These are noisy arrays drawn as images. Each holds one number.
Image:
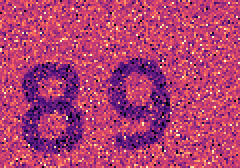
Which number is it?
89
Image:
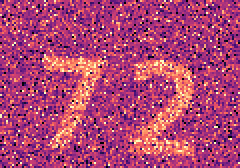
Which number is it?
72
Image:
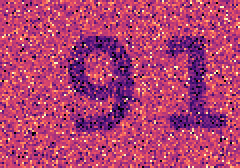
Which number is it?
91
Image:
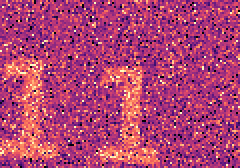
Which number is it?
11
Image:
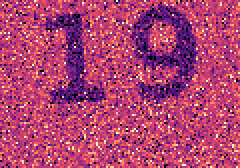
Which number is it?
19
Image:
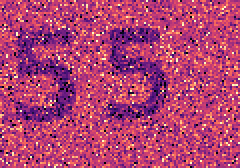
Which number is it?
55
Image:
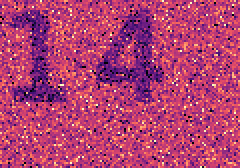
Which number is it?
14
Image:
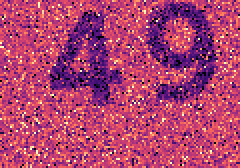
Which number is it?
49
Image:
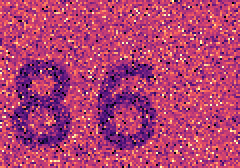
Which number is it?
86
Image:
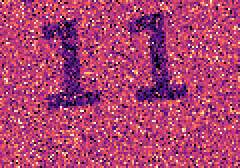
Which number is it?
11
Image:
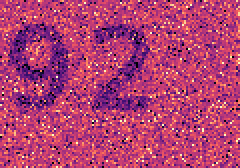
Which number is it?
92
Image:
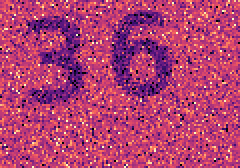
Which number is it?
36
